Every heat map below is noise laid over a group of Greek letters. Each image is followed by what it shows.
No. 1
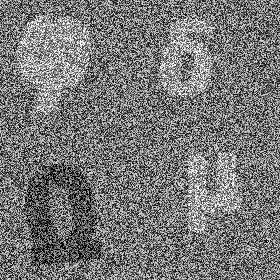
top left: light phi; top right: light delta; bottom left: dark omega; bottom right: light mu
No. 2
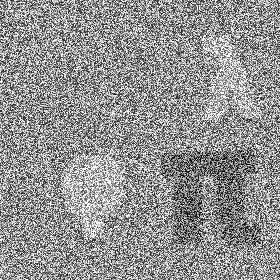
top right: light lambda; bottom left: light phi; bottom right: dark pi
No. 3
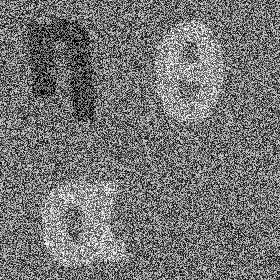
top left: dark eta; top right: light theta; bottom left: light alpha
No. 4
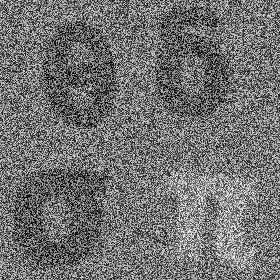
top left: dark theta; top right: dark delta; bottom left: dark sigma; bottom right: light pi
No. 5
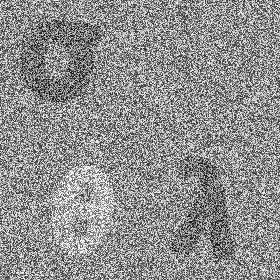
top left: dark sigma; bottom left: light theta; bottom right: dark lambda
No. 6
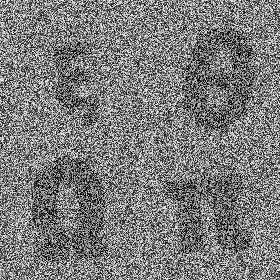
top left: dark xi; top right: dark theta; bottom left: dark omega; bottom right: dark pi
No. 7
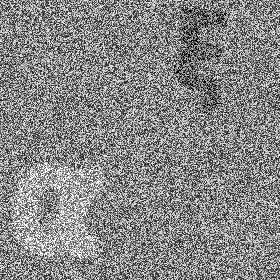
top right: dark xi; bottom left: light alpha
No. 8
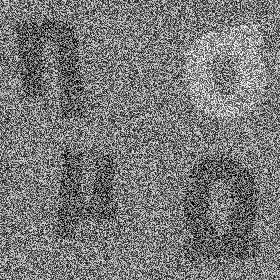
top left: dark eta; top right: light sigma; bottom left: dark mu; bottom right: dark omega
